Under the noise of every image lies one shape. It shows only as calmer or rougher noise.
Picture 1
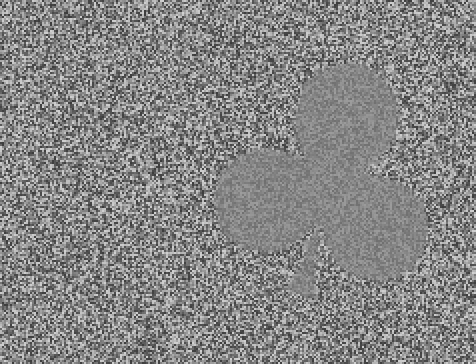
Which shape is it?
club
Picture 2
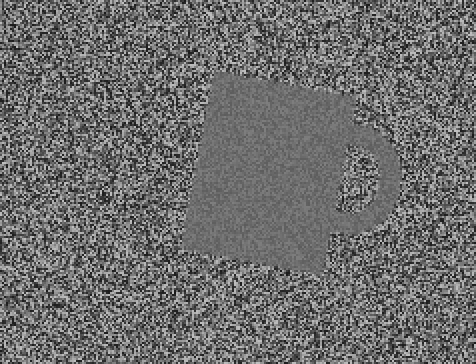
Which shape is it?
cup
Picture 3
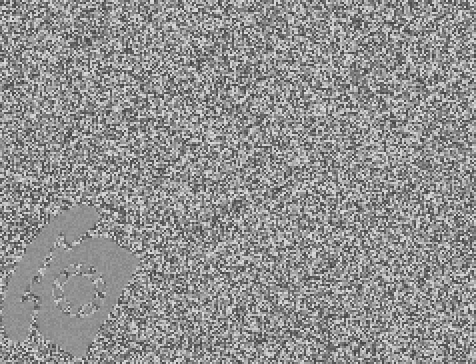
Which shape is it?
telephone
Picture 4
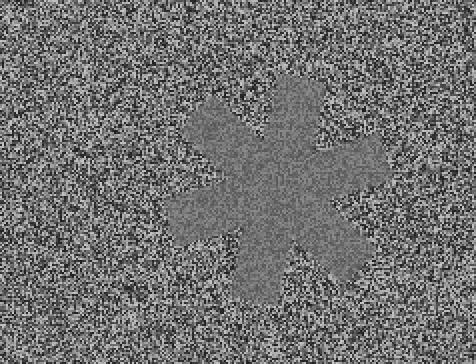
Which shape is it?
asterisk
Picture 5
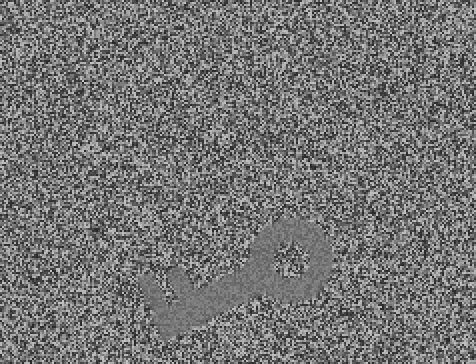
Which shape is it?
key
